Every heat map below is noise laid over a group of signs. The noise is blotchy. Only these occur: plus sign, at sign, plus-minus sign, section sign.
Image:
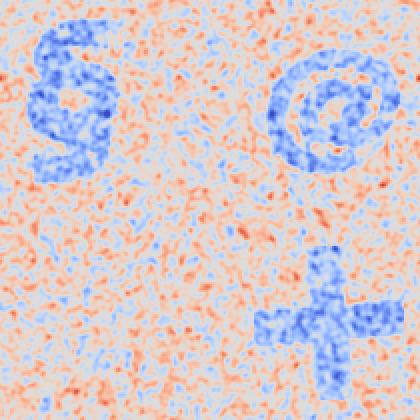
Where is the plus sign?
bottom right
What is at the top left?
section sign
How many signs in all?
3
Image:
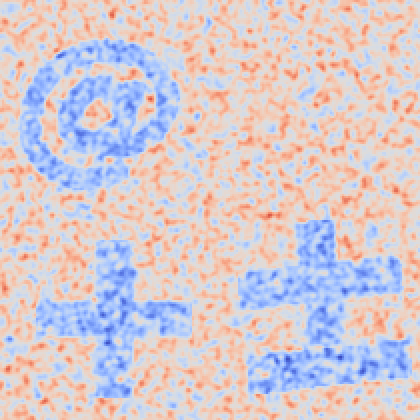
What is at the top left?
at sign
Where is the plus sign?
bottom left
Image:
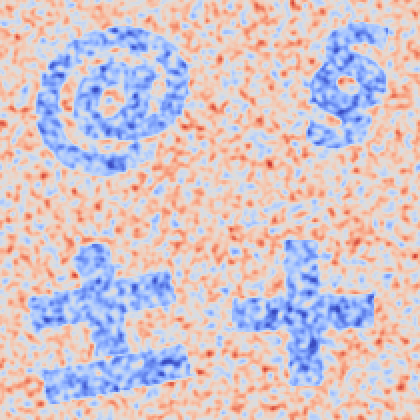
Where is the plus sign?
bottom right
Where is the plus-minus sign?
bottom left
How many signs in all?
4
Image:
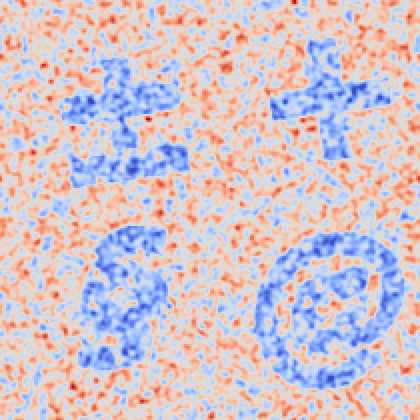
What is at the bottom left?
section sign
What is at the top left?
plus-minus sign
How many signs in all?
4
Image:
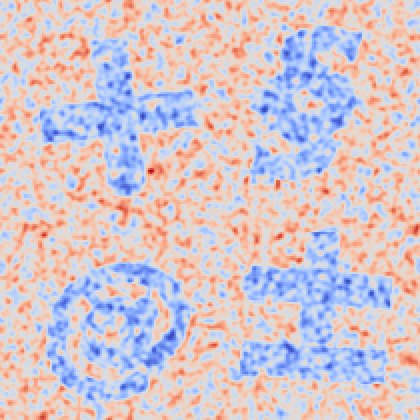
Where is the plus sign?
top left
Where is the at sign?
bottom left
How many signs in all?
4
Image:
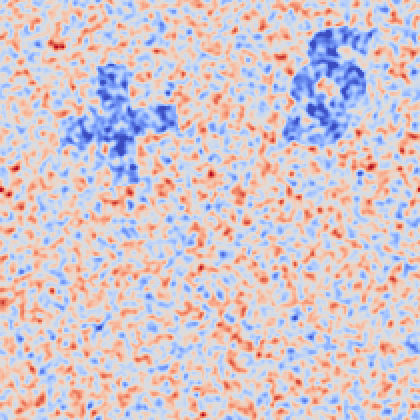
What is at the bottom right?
nothing
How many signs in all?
2
